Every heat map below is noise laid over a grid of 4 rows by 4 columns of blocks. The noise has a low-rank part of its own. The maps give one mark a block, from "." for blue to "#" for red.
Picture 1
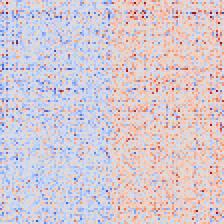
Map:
. . # #
. . # #
. . # #
. . # #
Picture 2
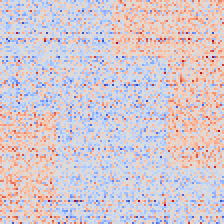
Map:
. . # #
. . . #
# . . #
# . . .
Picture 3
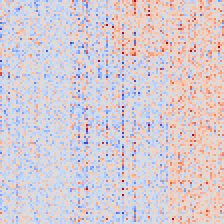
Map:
. . # #
. . . #
. . . #
. . . #
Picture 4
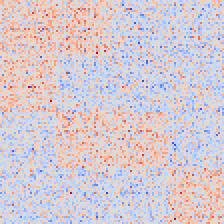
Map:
# # . .
# . . .
. # # .
. . . #
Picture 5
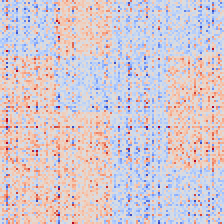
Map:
. # . .
# . . #
# # . #
# # . .
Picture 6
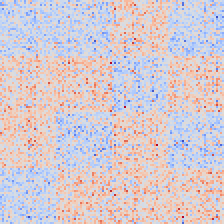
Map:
. . # .
# # . #
# . # .
. # # #
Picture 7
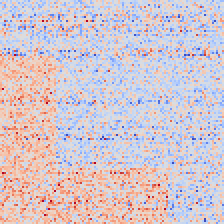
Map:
. . . .
# . . .
# . . .
# # # .
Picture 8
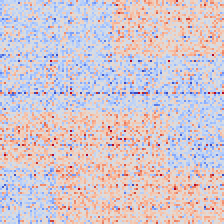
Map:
. . # #
. . . .
# # # .
. # # #
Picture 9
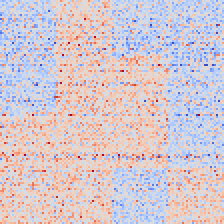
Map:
. # . .
. # # .
# # # .
# # . #
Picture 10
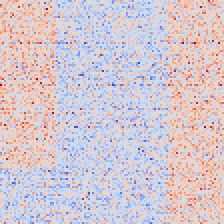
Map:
# . . #
# . . #
# . . #
. . . #
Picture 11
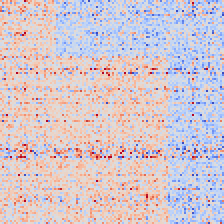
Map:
# . . .
# # # .
# # # .
# # # .
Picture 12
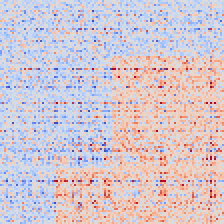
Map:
. . . .
. . # #
. . # #
. # # #
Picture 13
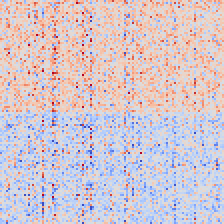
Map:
# # # #
# # # #
. . . .
. . . .
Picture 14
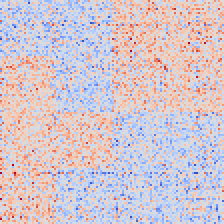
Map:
. . # #
# . # #
# # . .
# . . .
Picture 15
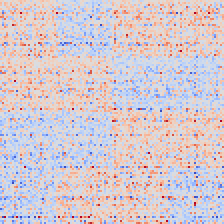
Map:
# . # #
# # . .
. . # #
. # # .
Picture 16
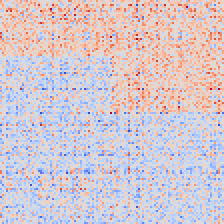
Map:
# # # #
. . # #
. . . .
. . . .
